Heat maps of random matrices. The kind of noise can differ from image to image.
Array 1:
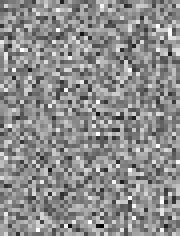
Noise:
independent entries
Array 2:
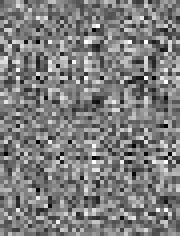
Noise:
low rank plus noise
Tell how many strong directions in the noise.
two
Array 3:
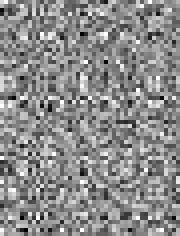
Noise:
low rank plus noise
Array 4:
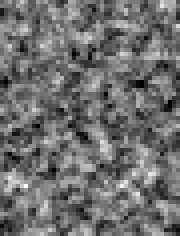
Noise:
blotchy
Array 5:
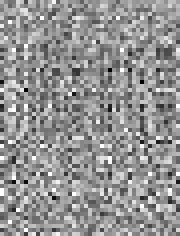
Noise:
low rank plus noise
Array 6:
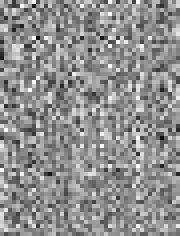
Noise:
low rank plus noise
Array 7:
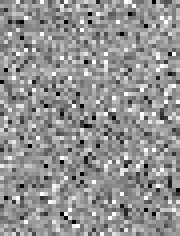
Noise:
heavy tails
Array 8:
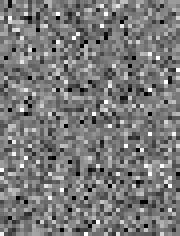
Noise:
heavy tails
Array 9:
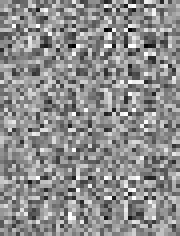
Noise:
low rank plus noise
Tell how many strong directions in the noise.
one
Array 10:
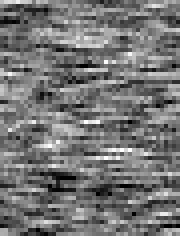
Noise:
streaked along the rows
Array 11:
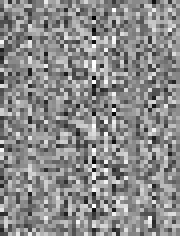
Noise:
columns of uneven size
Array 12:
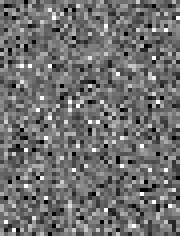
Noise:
heavy tails
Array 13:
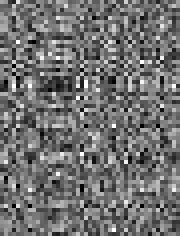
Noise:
low rank plus noise
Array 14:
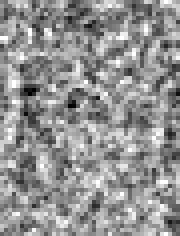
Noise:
blotchy
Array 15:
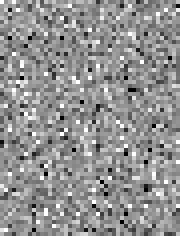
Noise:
heavy tails
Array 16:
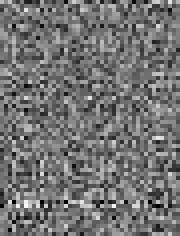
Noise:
low rank plus noise
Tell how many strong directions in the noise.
two
